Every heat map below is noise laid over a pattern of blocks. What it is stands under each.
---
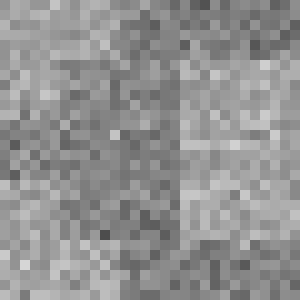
top and bottom mirror each other
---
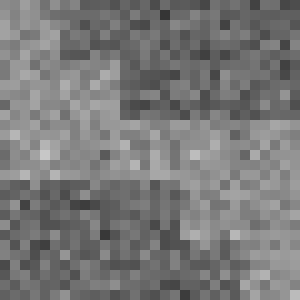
the same after a half turn
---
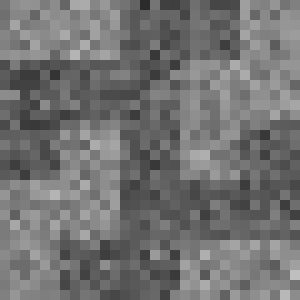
the same after a half turn
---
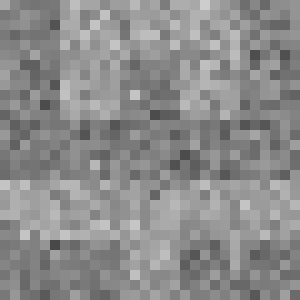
left and right mirror each other
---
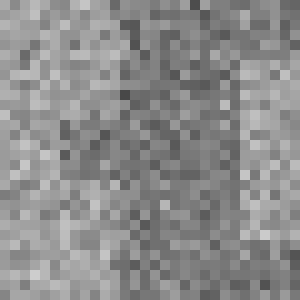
top and bottom mirror each other
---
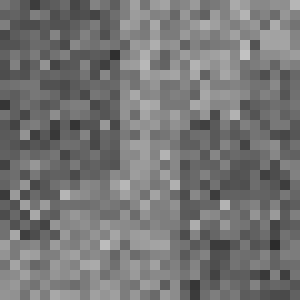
the same after a half turn
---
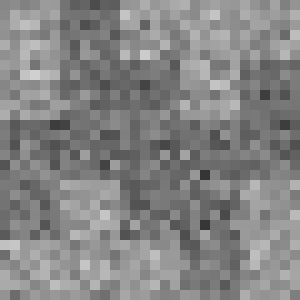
the same after a half turn
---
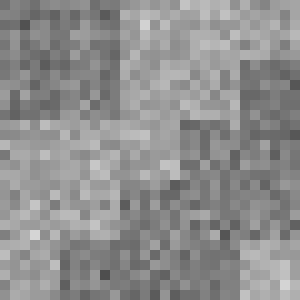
mirrored about the diagonal from the top left
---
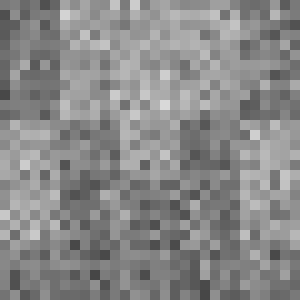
left and right mirror each other
